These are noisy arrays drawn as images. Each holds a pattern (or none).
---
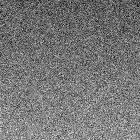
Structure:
a smooth slope
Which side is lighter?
bottom
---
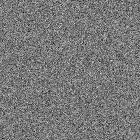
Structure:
only noise
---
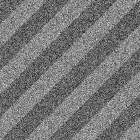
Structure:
diagonal stripes
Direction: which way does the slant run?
bottom left to top right
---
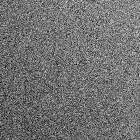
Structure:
a smooth slope
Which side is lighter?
top right
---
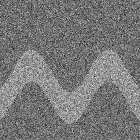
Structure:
a wavy band
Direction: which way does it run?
left to right
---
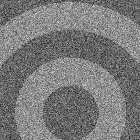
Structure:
rings round one point
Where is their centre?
bottom middle
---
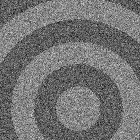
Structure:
rings round one point
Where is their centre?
bottom middle
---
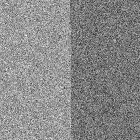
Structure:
a sharp edge
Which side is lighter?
left
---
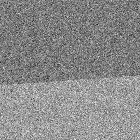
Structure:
a sharp edge
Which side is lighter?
bottom
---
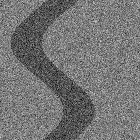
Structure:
a wavy band
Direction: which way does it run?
top to bottom
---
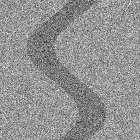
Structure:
a wavy band
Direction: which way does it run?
top to bottom
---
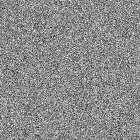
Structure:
only noise
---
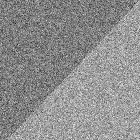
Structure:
a sharp edge
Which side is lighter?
bottom right
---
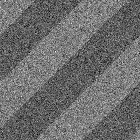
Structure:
diagonal stripes
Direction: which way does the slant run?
bottom left to top right
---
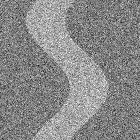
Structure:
a wavy band
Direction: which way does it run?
top to bottom
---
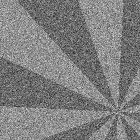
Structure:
spokes from one point
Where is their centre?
bottom right
